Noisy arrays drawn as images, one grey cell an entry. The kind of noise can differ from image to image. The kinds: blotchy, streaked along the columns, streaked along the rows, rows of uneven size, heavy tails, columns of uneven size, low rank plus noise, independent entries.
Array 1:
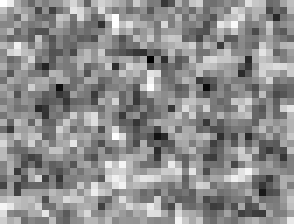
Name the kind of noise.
blotchy
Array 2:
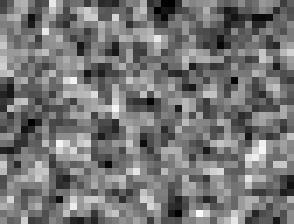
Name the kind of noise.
blotchy
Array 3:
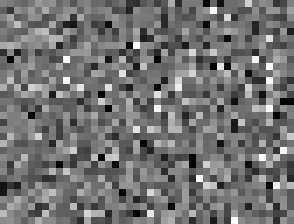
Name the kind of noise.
heavy tails
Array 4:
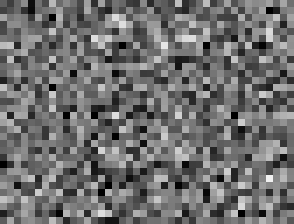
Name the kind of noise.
low rank plus noise
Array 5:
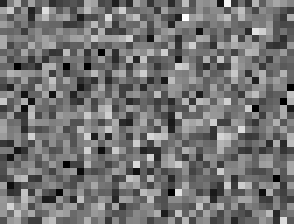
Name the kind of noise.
independent entries
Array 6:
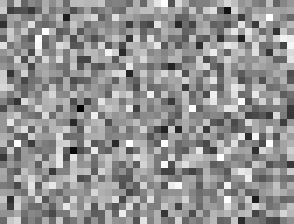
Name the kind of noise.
independent entries
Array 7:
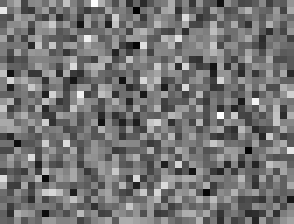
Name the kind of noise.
independent entries
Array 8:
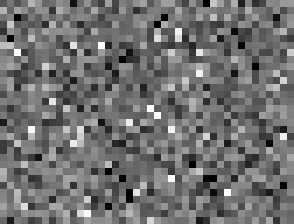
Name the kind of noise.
heavy tails
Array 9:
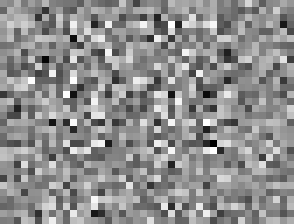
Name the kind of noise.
low rank plus noise
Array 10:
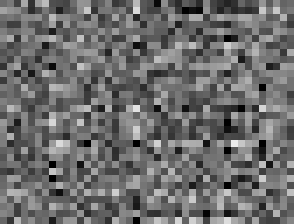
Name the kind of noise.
low rank plus noise
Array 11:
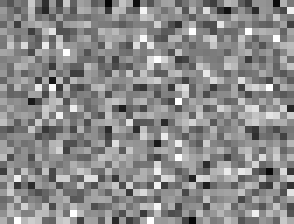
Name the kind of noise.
low rank plus noise
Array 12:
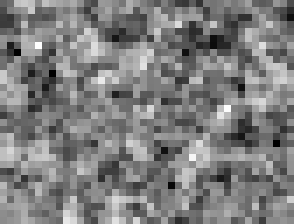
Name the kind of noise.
blotchy
